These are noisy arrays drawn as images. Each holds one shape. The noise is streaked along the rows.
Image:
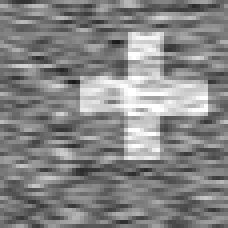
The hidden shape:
cross
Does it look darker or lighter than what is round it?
lighter
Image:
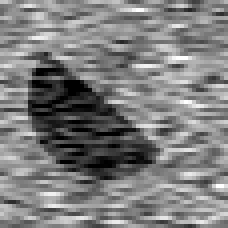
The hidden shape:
half disc
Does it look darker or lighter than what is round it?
darker
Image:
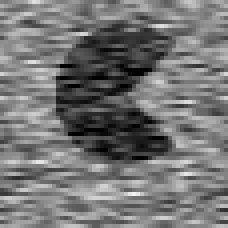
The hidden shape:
disc with a wedge cut out
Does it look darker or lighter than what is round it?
darker
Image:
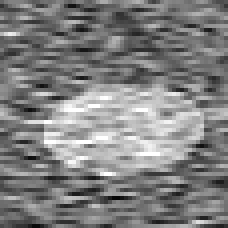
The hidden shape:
ellipse
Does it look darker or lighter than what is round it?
lighter
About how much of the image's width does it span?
two thirds
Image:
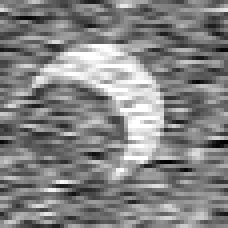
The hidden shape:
crescent
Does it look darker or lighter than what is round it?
lighter
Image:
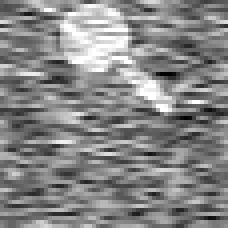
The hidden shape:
lollipop
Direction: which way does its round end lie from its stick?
up and left
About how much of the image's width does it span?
half
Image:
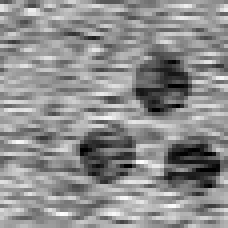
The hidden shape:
three dots
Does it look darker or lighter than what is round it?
darker
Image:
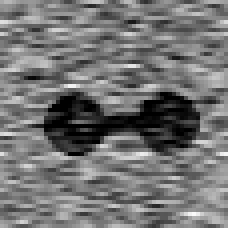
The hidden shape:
dumbbell
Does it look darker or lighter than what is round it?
darker
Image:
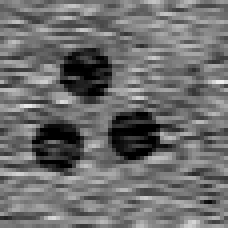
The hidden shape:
three dots
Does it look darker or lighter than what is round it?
darker
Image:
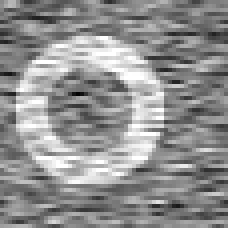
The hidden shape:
ring
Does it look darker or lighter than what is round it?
lighter
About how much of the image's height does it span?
two thirds
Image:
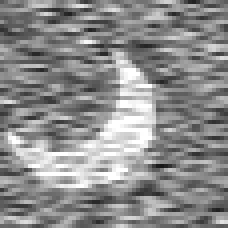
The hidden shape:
crescent
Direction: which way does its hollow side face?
up and left
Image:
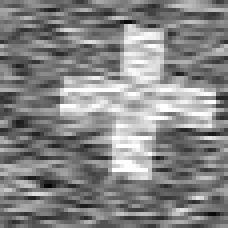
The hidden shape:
cross
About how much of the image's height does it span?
two thirds
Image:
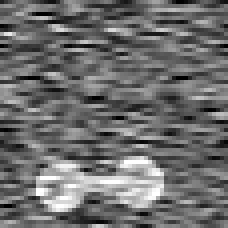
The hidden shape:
dumbbell
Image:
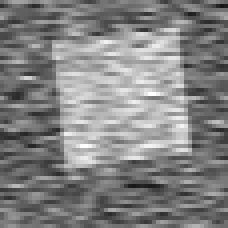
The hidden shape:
square
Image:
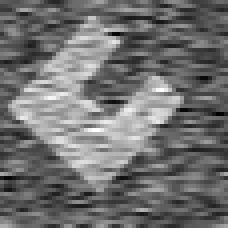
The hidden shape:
square with a notch
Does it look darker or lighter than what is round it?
lighter
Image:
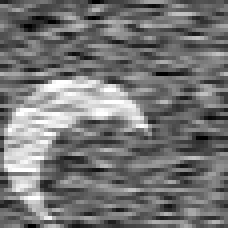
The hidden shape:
crescent
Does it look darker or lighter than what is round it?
lighter
